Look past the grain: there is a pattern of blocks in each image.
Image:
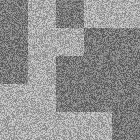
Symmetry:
no symmetry
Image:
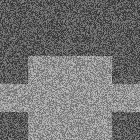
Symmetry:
left and right mirror each other
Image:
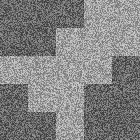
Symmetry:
mirrored about the diagonal from the bottom left
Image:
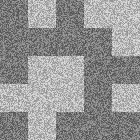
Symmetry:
mirrored about the diagonal from the bottom left
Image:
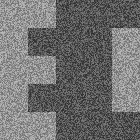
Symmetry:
top and bottom mirror each other
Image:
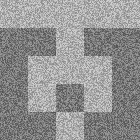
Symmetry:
left and right mirror each other
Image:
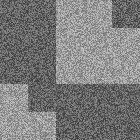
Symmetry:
mirrored about the diagonal from the bottom left
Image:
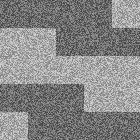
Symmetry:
the same after a half turn
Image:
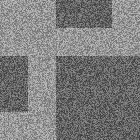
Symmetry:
mirrored about the diagonal from the top left
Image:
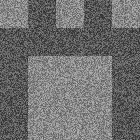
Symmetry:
left and right mirror each other
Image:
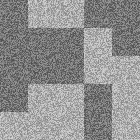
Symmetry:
no symmetry
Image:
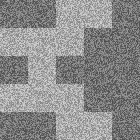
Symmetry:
top and bottom mirror each other
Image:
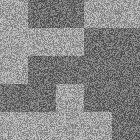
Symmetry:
no symmetry
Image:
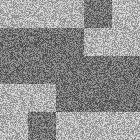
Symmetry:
the same after a half turn
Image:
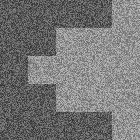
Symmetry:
top and bottom mirror each other
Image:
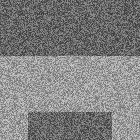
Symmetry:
left and right mirror each other
